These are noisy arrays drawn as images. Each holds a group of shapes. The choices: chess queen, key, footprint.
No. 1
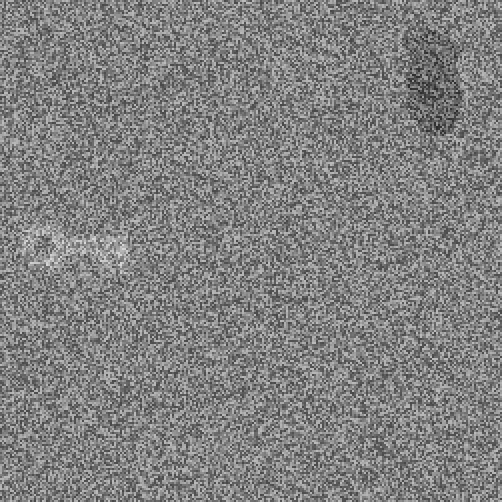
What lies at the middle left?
key
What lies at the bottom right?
nothing
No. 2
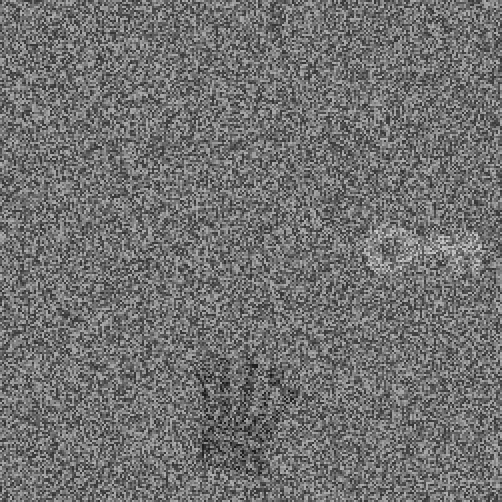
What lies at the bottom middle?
chess queen
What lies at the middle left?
nothing
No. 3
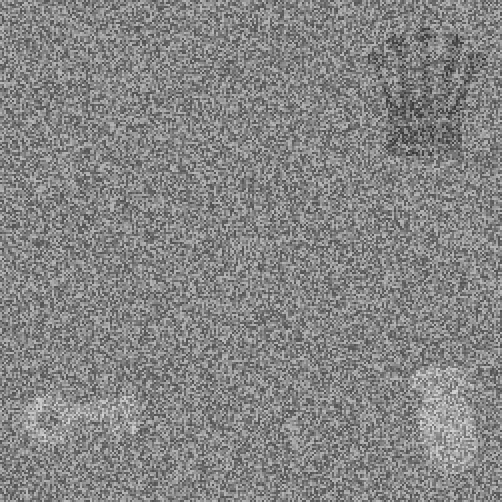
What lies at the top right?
chess queen
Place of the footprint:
bottom right
